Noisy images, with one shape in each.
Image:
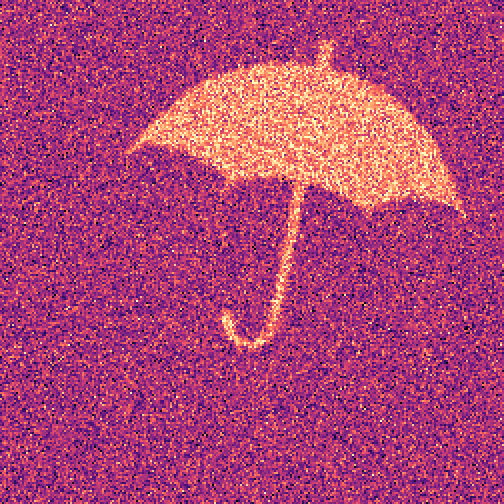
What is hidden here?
light umbrella
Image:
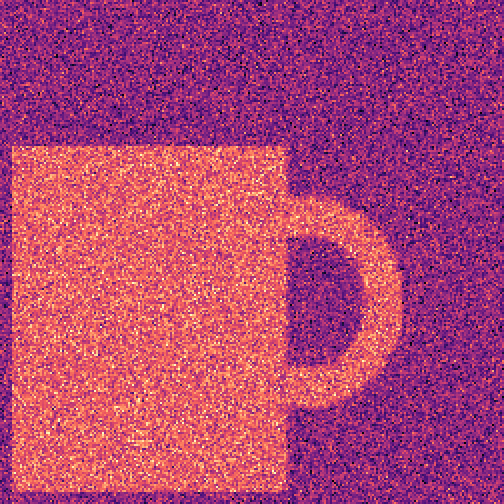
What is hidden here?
light cup
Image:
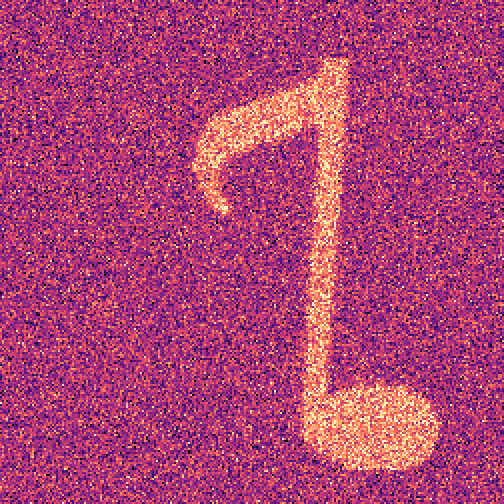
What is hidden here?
light musical note
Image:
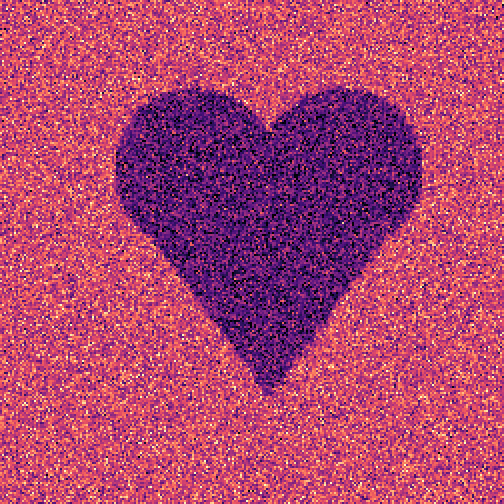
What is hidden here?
dark heart
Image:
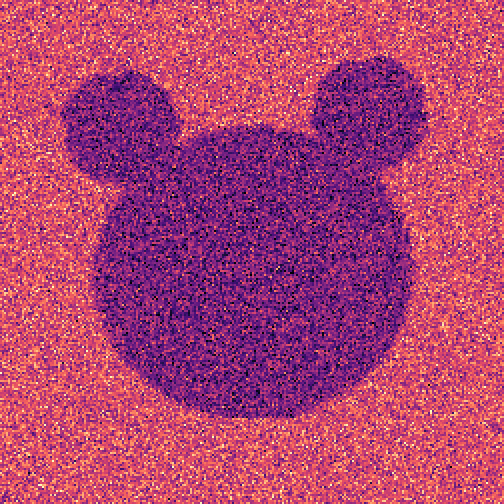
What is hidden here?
dark bear's head
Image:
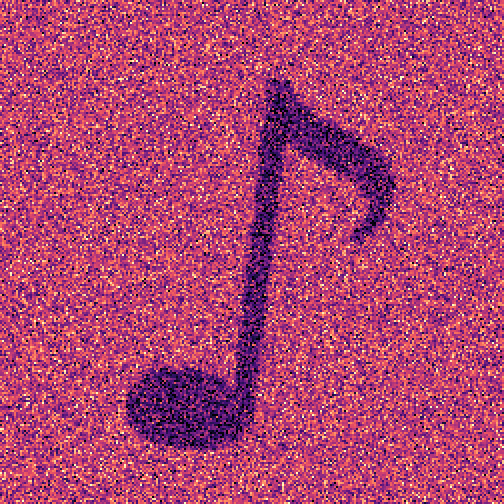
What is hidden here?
dark musical note
